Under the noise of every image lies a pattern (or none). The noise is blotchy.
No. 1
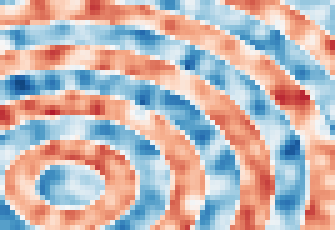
rings round one point
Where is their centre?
bottom left
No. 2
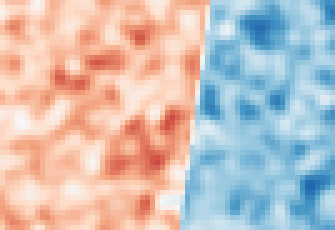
a sharp edge
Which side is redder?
left
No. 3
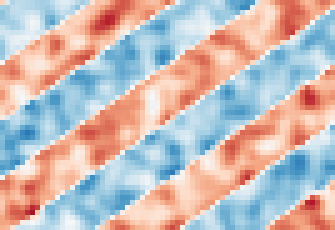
diagonal stripes
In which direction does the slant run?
bottom left to top right
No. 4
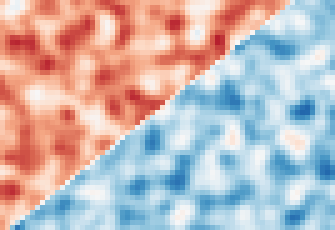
a sharp edge
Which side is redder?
top left
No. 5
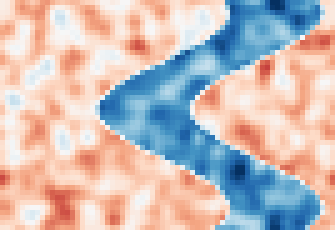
a wavy band
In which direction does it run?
top to bottom
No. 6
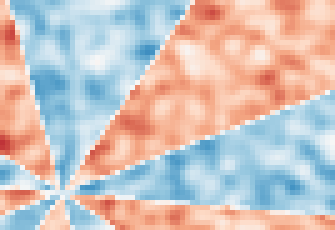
spokes from one point
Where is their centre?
bottom left
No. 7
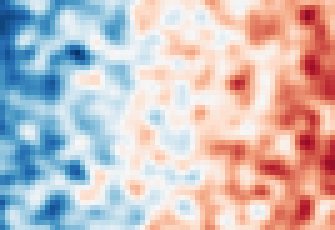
a smooth slope
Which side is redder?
right
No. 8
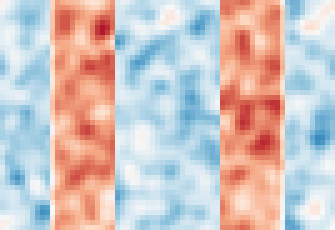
vertical stripes
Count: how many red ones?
2
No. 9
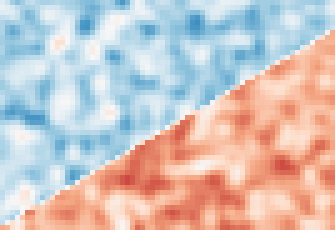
a sharp edge
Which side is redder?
bottom right
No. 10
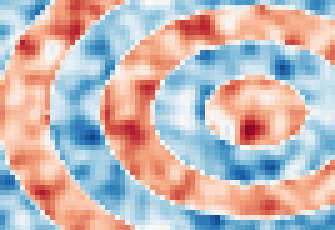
rings round one point
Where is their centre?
middle right
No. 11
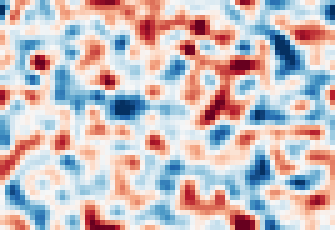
only noise
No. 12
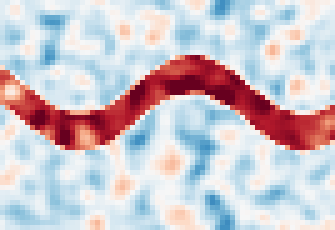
a wavy band
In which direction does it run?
left to right
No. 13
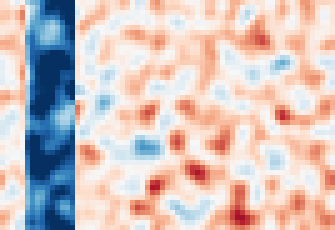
one vertical stripe
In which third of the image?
left
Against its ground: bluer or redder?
bluer
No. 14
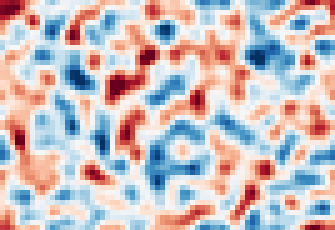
only noise
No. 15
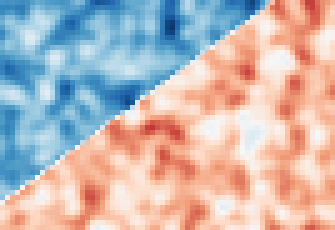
a sharp edge
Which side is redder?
bottom right
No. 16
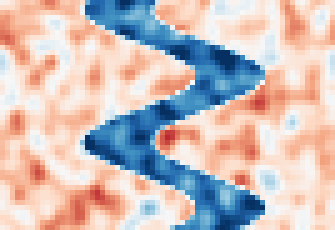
a wavy band
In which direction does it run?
top to bottom
